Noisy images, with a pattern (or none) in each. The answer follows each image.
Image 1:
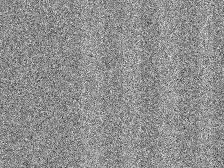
bands of columns
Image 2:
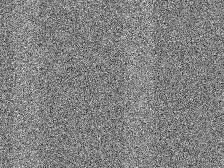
bands of columns
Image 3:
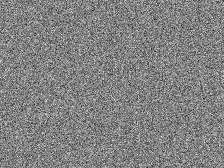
only noise
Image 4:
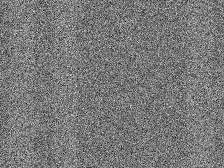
bands of columns
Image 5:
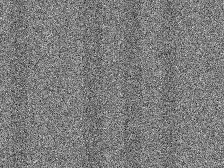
bands of columns
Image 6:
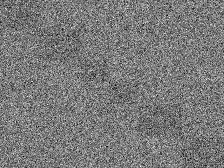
blocks along the diagonal
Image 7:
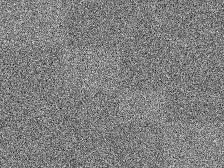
blocks along the diagonal
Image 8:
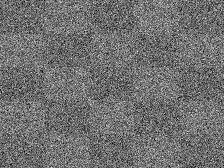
a checkerboard
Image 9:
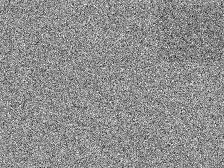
one block
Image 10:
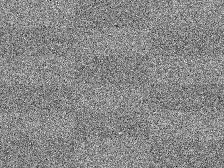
a checkerboard
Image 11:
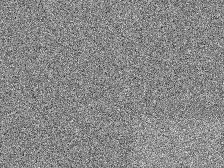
one block
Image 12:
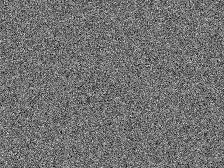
only noise
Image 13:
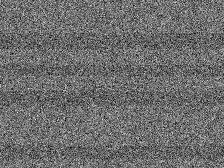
bands of rows
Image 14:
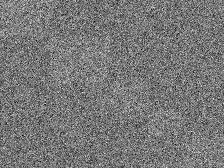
blocks along the diagonal
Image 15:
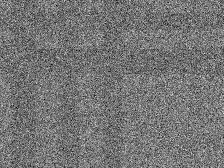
bands of rows crossing bands of columns
